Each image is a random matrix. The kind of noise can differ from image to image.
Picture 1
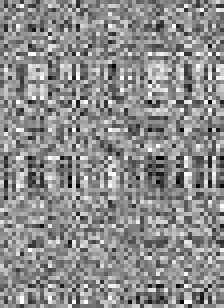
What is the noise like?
low rank plus noise
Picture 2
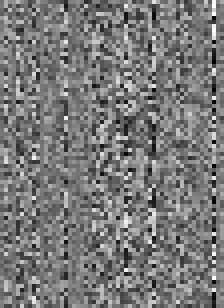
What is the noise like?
columns of uneven size
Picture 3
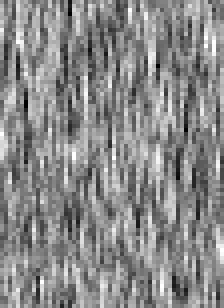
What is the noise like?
streaked along the columns
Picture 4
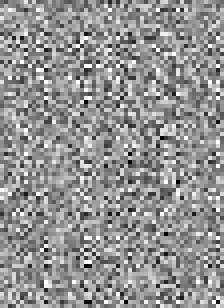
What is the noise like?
low rank plus noise
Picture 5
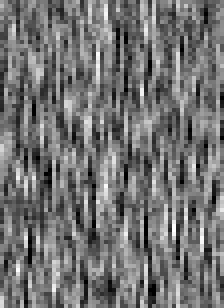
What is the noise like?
streaked along the columns
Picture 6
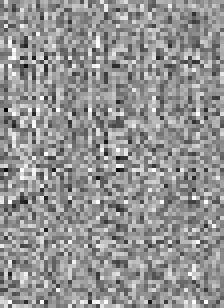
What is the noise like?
low rank plus noise
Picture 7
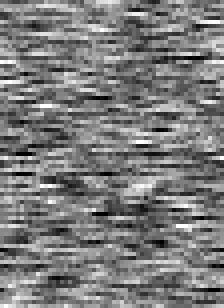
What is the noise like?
streaked along the rows
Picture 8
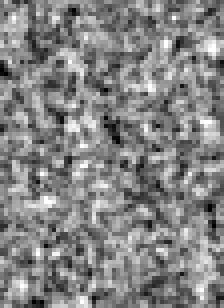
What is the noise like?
blotchy
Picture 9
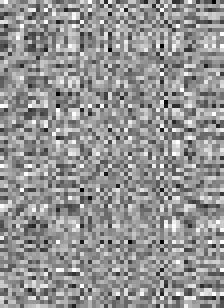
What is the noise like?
low rank plus noise
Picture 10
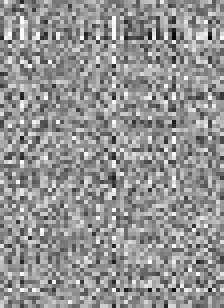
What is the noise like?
low rank plus noise
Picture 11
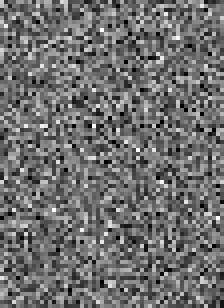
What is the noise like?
independent entries
